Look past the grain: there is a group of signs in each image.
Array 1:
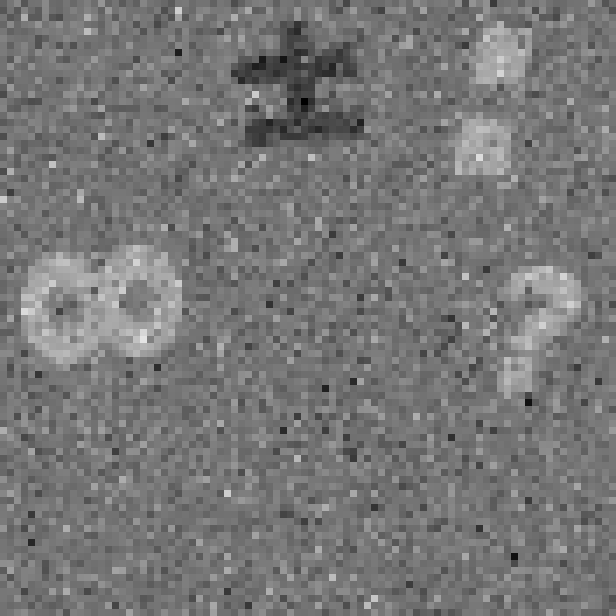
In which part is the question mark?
middle right
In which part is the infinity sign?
middle left
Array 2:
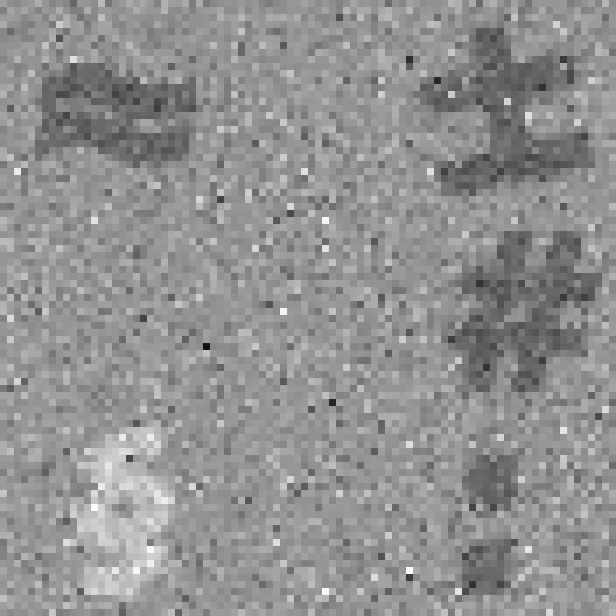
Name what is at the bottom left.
section sign
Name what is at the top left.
approximately sign
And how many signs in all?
5
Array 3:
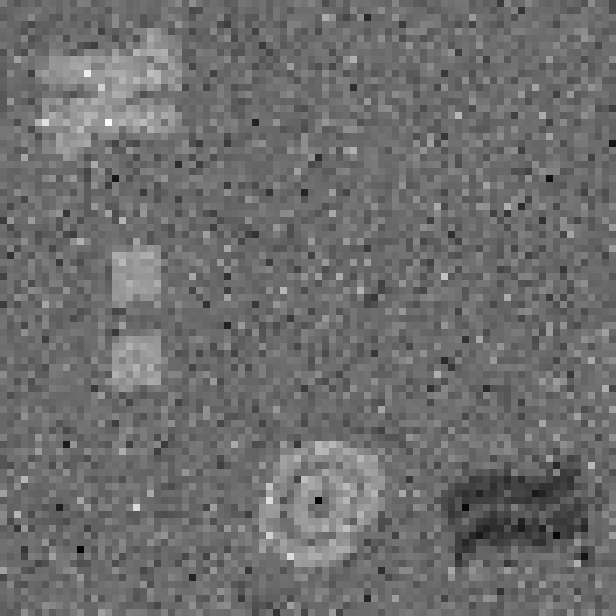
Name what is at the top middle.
nothing
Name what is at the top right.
nothing
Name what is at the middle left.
colon
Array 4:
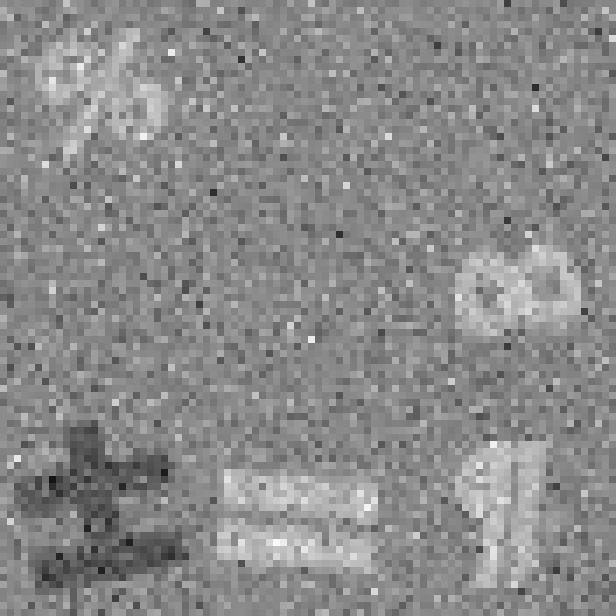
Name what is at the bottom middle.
equals sign
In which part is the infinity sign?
middle right
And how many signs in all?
5
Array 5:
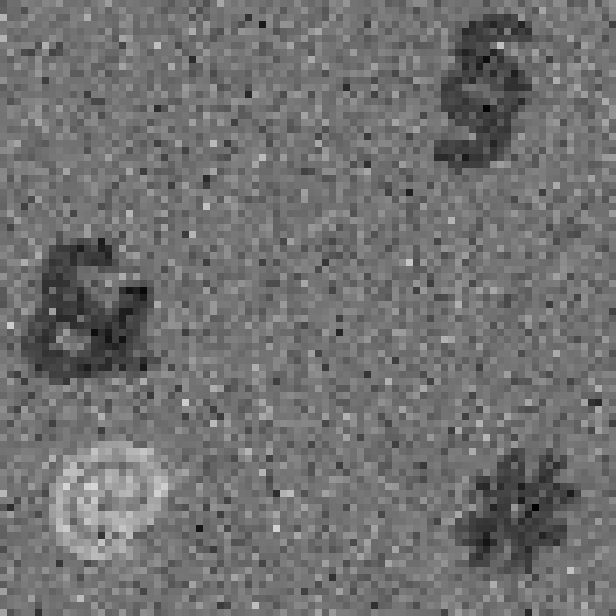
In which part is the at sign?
bottom left
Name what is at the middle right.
nothing
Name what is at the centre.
nothing
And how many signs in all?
4
